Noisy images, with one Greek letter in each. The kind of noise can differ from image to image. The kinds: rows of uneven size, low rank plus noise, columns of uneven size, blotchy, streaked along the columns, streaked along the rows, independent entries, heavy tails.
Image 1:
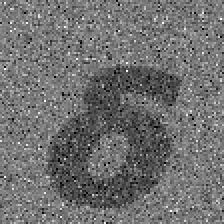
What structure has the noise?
heavy tails
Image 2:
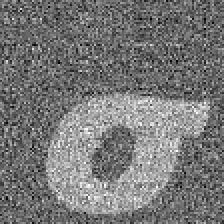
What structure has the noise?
low rank plus noise
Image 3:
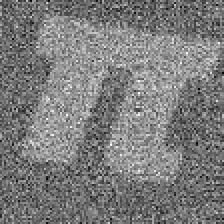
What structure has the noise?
low rank plus noise
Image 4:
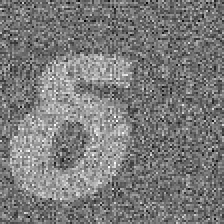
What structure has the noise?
low rank plus noise
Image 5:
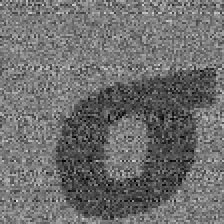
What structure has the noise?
rows of uneven size
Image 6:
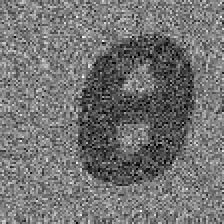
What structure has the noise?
low rank plus noise
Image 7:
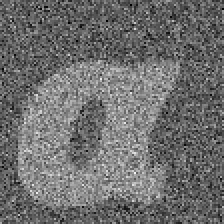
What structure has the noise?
independent entries
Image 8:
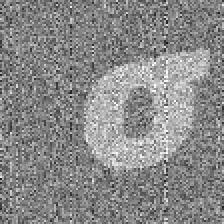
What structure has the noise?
columns of uneven size
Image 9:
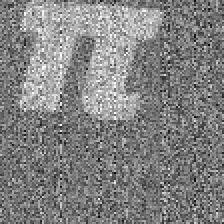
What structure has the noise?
columns of uneven size
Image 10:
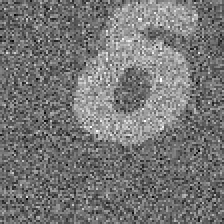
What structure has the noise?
low rank plus noise
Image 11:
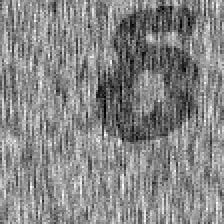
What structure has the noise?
streaked along the columns
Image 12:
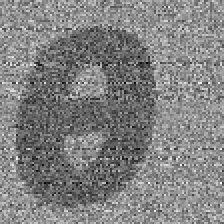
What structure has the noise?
rows of uneven size
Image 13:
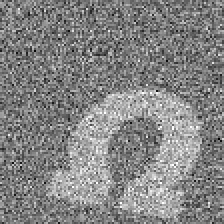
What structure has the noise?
low rank plus noise
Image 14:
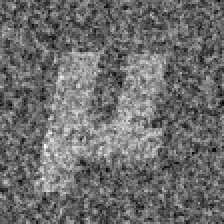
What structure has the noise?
blotchy
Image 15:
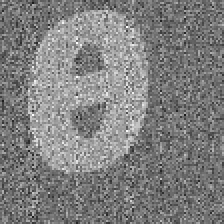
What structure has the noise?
columns of uneven size
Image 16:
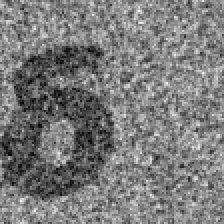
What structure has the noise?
blotchy
